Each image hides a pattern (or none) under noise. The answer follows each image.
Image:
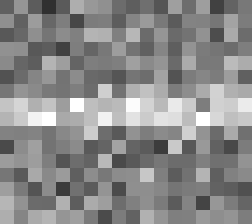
one band of rows
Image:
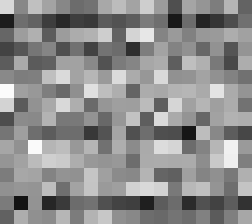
bands of rows
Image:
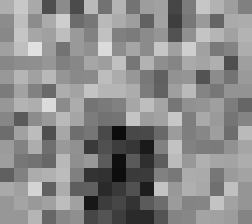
one block
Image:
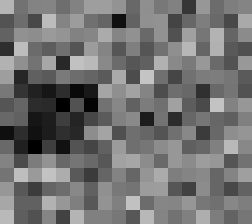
one block
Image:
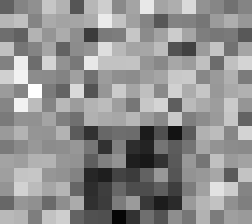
one block
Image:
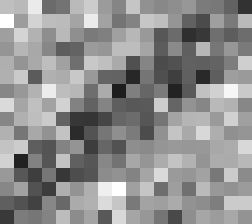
a diagonal band
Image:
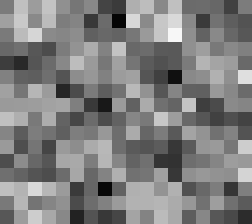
a checkerboard
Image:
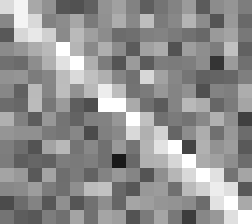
a diagonal band
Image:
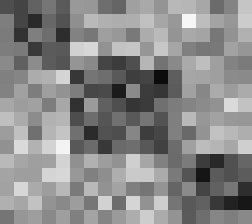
blocks along the diagonal
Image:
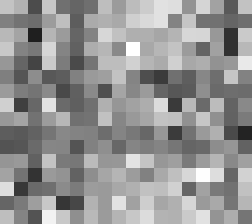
bands of rows crossing bands of columns
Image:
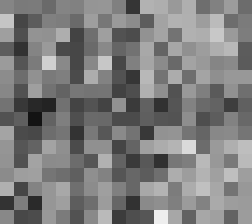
bands of rows crossing bands of columns
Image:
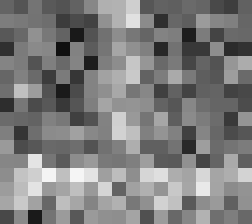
bands of rows crossing bands of columns
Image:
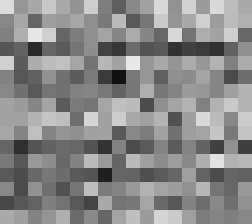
bands of rows
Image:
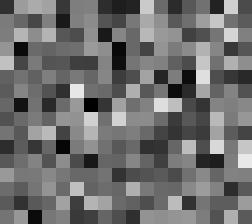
only noise
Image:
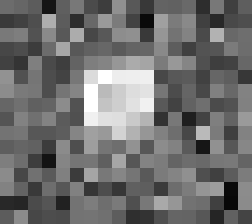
one block
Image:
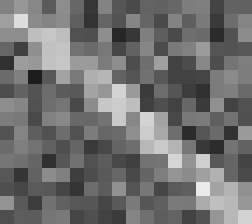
a diagonal band
